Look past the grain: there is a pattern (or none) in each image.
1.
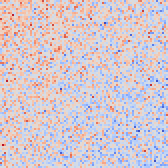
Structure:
a smooth slope
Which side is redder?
top left
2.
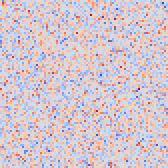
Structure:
only noise
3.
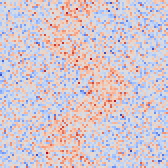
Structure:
a wavy band
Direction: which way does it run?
top to bottom
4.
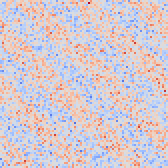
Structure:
diagonal stripes
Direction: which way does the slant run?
top left to bottom right
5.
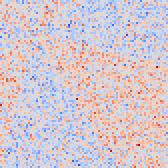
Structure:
spokes from one point
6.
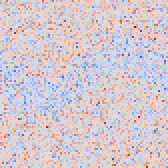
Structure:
a wavy band
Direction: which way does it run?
left to right
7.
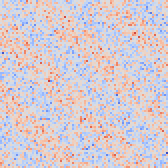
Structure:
diagonal stripes
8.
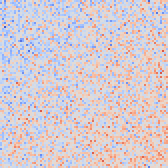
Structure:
a smooth slope
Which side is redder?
bottom right
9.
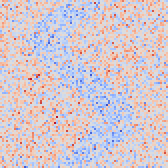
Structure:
a wavy band
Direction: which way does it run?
top to bottom
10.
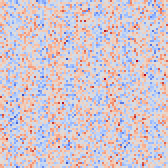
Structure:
vertical stripes
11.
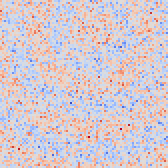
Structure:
rings round one point
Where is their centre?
top middle
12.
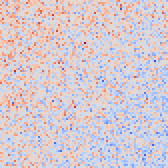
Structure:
a smooth slope
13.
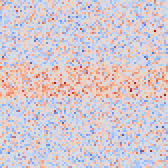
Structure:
one horizontal stripe
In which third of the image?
middle
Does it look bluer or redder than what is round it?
redder
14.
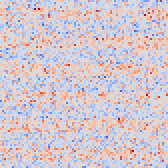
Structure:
horizontal stripes
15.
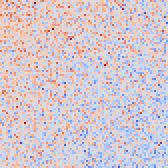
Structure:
a smooth slope
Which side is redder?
top left
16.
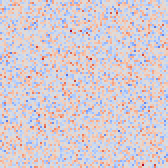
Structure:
only noise
